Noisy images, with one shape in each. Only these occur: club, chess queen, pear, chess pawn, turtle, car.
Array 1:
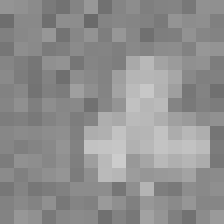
club
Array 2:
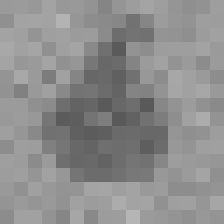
pear
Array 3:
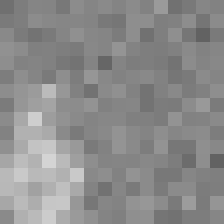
pear
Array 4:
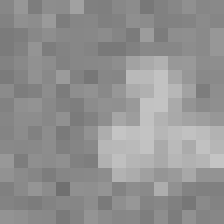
club
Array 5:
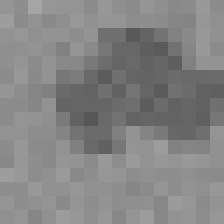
car
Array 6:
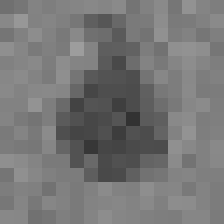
pear
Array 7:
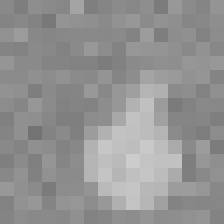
pear
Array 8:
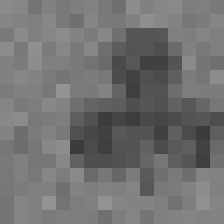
club
